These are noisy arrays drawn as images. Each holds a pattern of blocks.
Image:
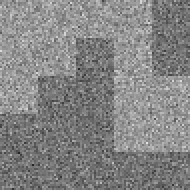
no symmetry
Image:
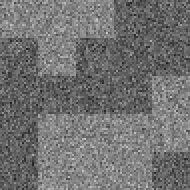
no symmetry
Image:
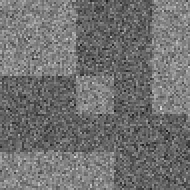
mirrored about the diagonal from the top left
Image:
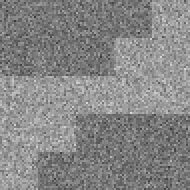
the same after a half turn
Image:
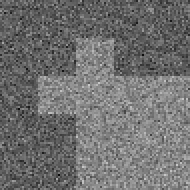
mirrored about the diagonal from the top left
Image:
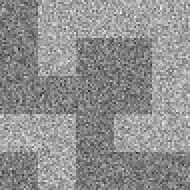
mirrored about the diagonal from the bottom left
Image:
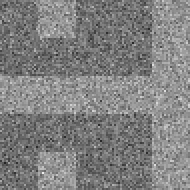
top and bottom mirror each other
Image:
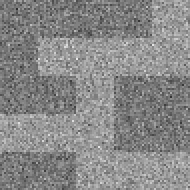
no symmetry
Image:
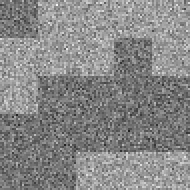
no symmetry
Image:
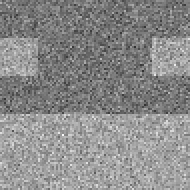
left and right mirror each other
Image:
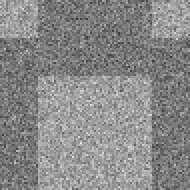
left and right mirror each other
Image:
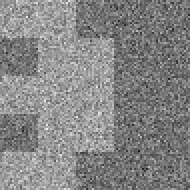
top and bottom mirror each other
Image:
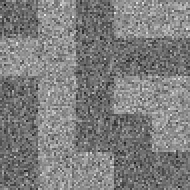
no symmetry
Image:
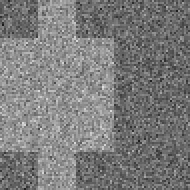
top and bottom mirror each other
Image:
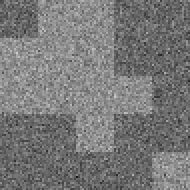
mirrored about the diagonal from the top left
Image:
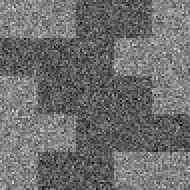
the same after a half turn
